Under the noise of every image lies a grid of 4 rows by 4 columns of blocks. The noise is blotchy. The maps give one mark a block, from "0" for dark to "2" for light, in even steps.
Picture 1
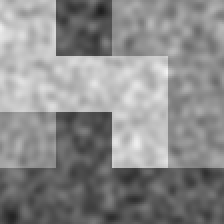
2 0 1 1
2 2 2 1
1 0 2 1
0 0 0 0
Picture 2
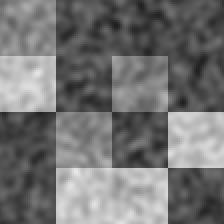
1 0 0 0
2 0 1 0
0 1 0 2
0 2 2 0
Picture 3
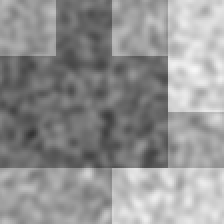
1 0 1 2
0 0 0 2
0 0 0 1
1 1 2 2
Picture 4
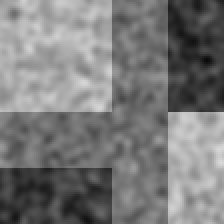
2 2 1 0
2 2 1 0
1 1 1 2
0 0 1 2
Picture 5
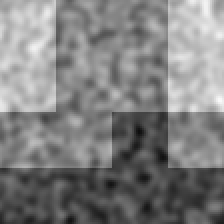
2 1 1 2
2 1 1 2
1 1 0 1
0 0 0 0
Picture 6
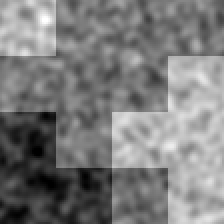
2 1 1 1
1 1 1 2
0 1 2 2
0 0 1 2
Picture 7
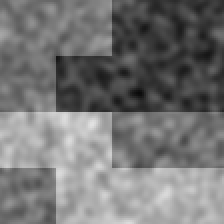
1 1 0 0
1 0 0 0
2 2 1 1
1 2 2 2
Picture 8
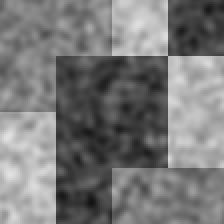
1 1 2 0
1 0 0 2
2 0 0 2
2 0 1 1
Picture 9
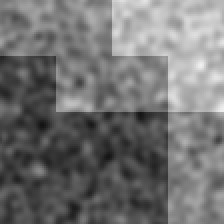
1 1 2 2
0 1 1 2
0 0 0 1
0 0 0 1
